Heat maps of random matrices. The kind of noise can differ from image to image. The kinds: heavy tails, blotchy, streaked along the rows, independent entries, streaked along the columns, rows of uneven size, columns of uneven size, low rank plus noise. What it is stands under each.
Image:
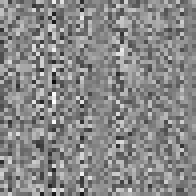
columns of uneven size
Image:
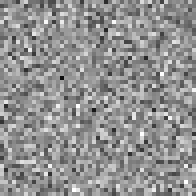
independent entries
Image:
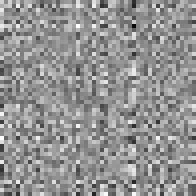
low rank plus noise
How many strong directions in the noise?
two
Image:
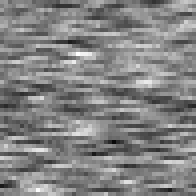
streaked along the rows
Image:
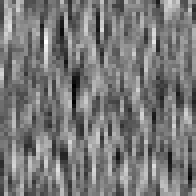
streaked along the columns
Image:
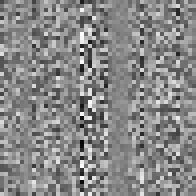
columns of uneven size
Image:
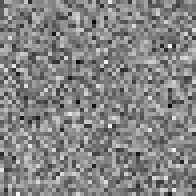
independent entries
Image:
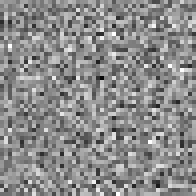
low rank plus noise
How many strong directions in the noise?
five to eight
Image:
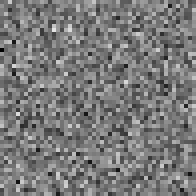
independent entries
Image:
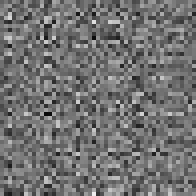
low rank plus noise
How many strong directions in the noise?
three or four
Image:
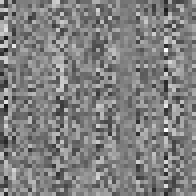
columns of uneven size
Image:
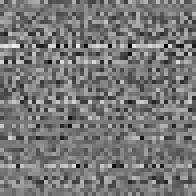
rows of uneven size
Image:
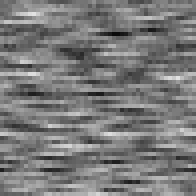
streaked along the rows
